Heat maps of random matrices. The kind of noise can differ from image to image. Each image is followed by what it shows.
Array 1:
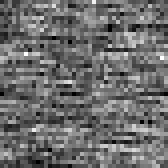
streaked along the rows
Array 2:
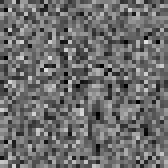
low rank plus noise
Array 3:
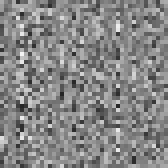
columns of uneven size
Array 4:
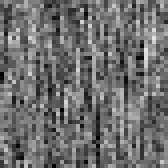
streaked along the columns
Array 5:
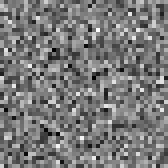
independent entries
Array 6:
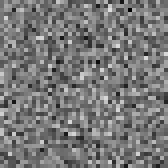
independent entries
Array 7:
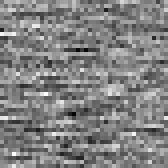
streaked along the rows
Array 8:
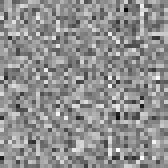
low rank plus noise
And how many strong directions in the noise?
two
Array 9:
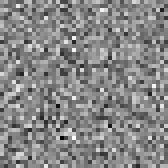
low rank plus noise
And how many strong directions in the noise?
one
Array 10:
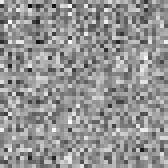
low rank plus noise
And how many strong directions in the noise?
two
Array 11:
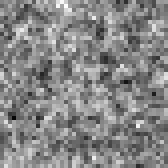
blotchy
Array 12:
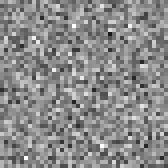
independent entries
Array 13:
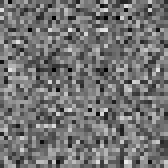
low rank plus noise
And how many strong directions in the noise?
two
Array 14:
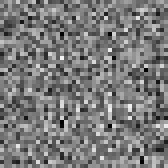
low rank plus noise
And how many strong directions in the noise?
two
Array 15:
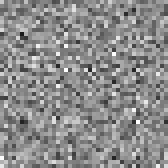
low rank plus noise
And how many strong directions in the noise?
two
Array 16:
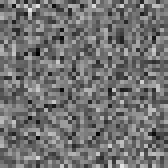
low rank plus noise
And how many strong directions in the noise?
three or four
